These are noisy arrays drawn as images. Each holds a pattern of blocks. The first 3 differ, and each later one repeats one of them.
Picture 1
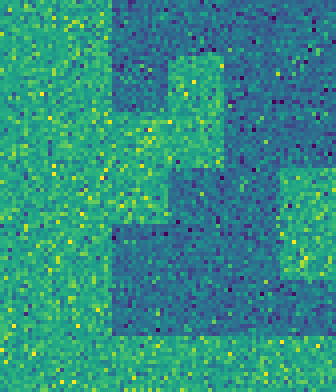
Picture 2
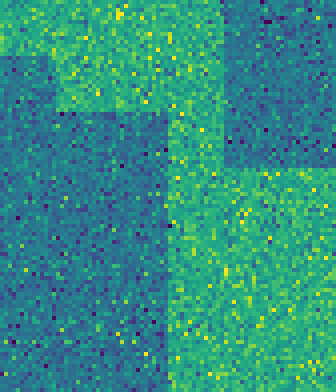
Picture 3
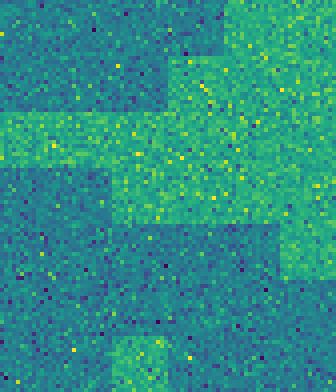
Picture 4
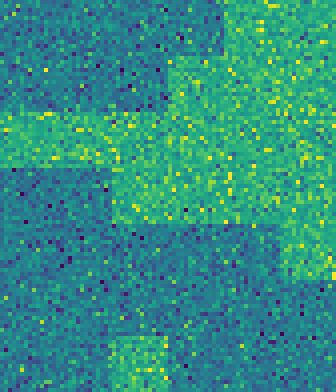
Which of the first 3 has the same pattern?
3
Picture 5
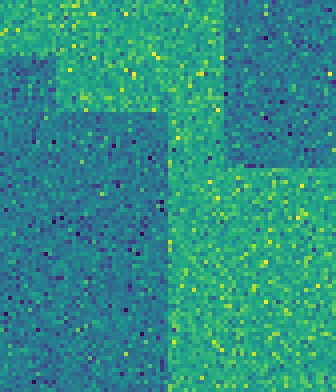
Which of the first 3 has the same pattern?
2
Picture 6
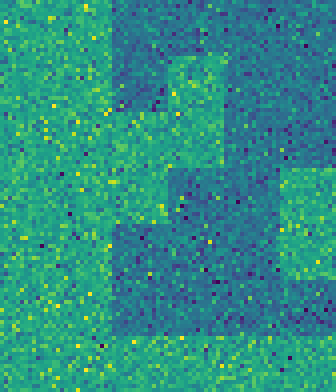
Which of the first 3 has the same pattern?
1
